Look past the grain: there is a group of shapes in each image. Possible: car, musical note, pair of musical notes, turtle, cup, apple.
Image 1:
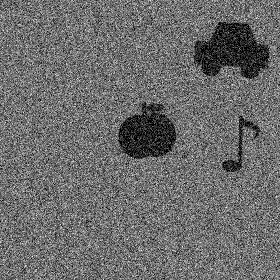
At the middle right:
musical note
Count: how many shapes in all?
3
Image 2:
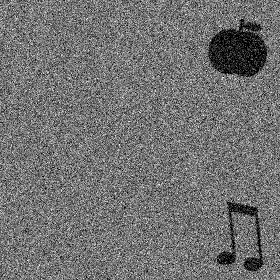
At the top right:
apple
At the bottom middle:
nothing
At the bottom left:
nothing
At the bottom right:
pair of musical notes
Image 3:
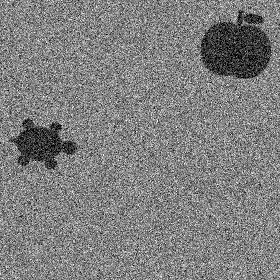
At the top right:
apple
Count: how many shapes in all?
2
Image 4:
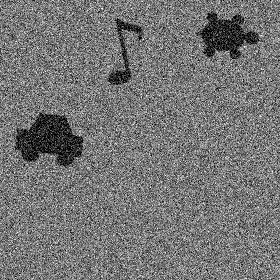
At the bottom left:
nothing
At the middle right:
nothing
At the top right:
turtle
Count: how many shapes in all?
3
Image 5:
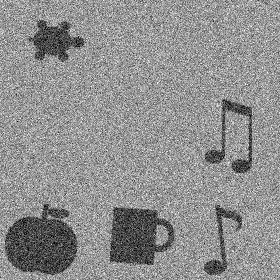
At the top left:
turtle
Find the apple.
bottom left
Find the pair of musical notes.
middle right
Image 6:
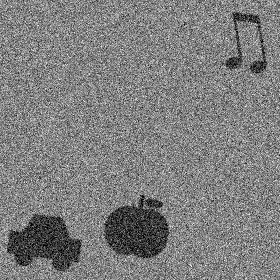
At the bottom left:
car
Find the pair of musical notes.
top right
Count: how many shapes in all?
3
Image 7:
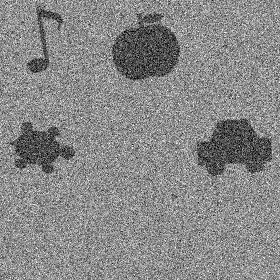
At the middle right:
car
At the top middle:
apple
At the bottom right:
nothing
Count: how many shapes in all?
4
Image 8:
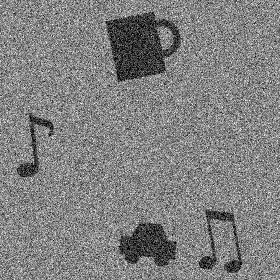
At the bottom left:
nothing
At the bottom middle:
car
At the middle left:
musical note
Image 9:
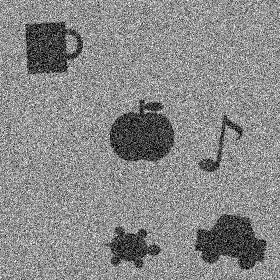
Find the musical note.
middle right
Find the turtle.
bottom middle
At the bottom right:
car
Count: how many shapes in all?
5
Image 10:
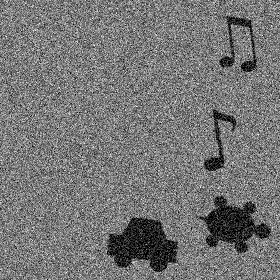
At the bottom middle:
car
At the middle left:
nothing
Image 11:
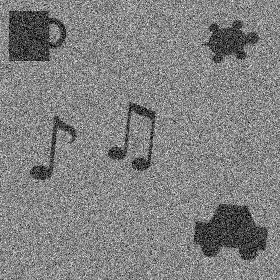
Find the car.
bottom right
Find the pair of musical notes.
centre
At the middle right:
nothing
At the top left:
cup
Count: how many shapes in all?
5
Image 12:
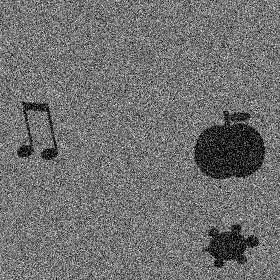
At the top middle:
nothing
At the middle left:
pair of musical notes
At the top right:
nothing
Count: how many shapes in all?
3
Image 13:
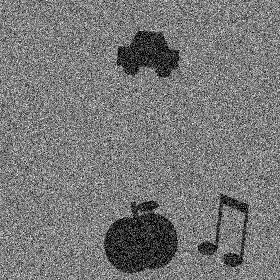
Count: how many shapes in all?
3
